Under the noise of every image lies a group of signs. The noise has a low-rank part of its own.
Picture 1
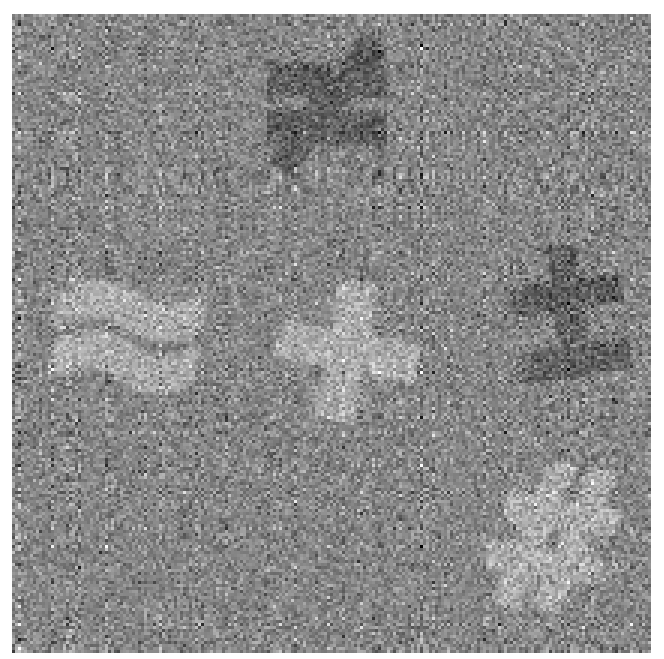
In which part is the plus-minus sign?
middle right
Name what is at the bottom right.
hash sign
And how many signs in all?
5
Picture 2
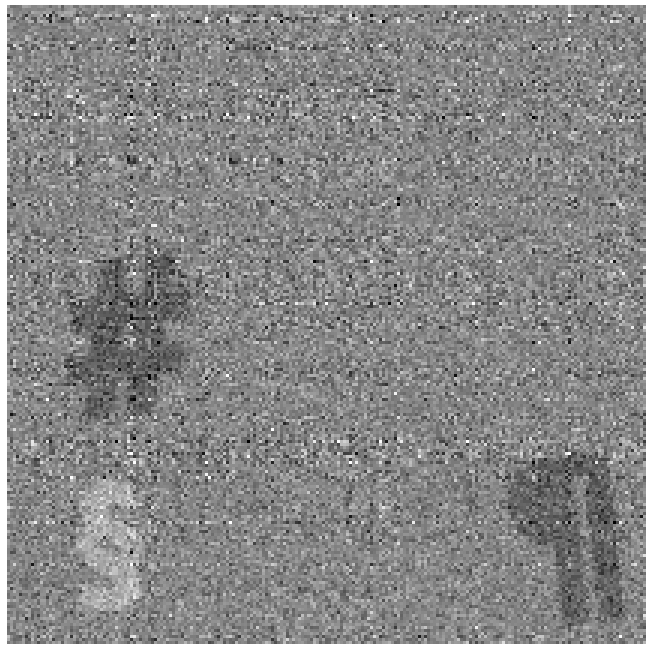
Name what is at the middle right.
nothing
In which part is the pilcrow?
bottom right
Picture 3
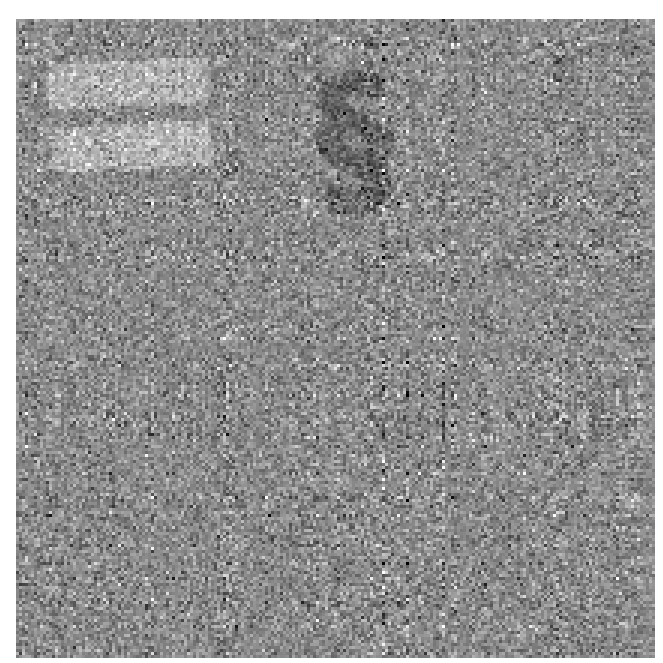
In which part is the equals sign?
top left
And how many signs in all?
2
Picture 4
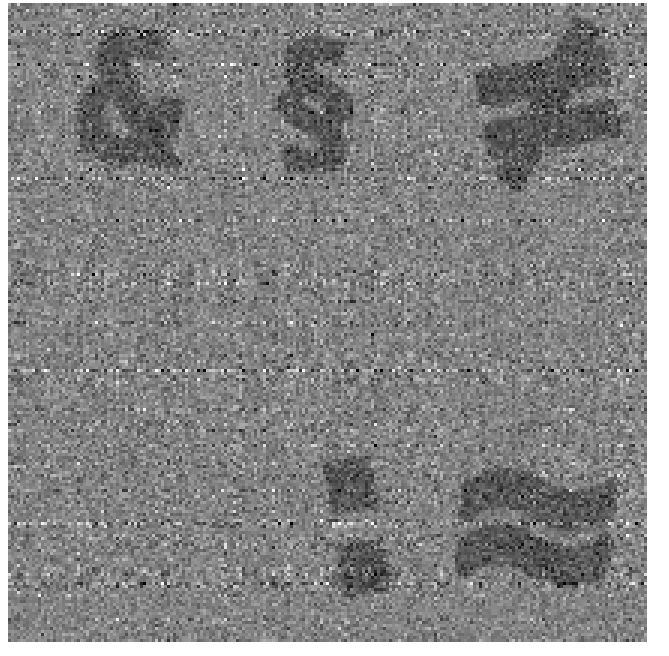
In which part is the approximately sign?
bottom right
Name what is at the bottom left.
nothing
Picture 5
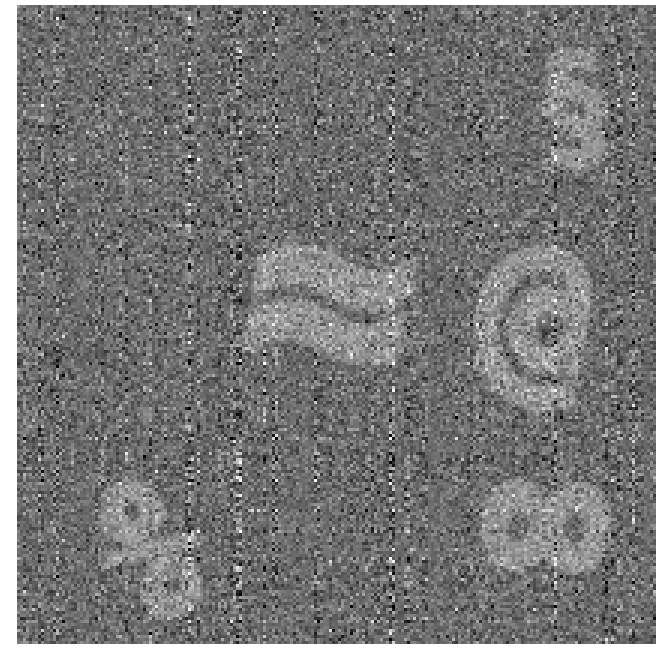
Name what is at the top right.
section sign
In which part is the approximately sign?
centre
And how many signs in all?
5
